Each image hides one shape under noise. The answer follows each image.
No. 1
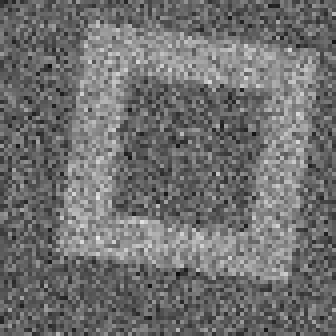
square frame
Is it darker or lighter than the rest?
lighter
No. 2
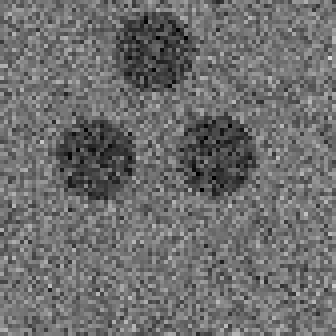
three dots
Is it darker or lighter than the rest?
darker
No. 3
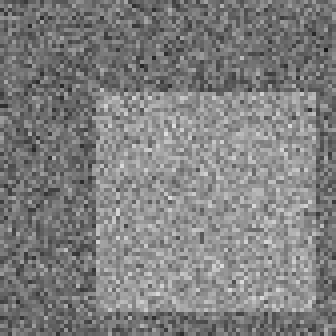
square
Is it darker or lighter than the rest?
lighter
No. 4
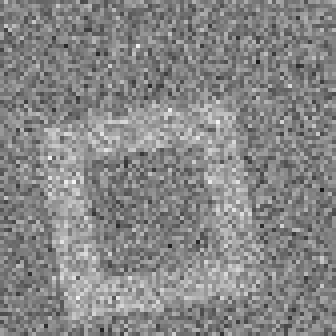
square frame
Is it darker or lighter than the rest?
lighter
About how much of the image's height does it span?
two thirds
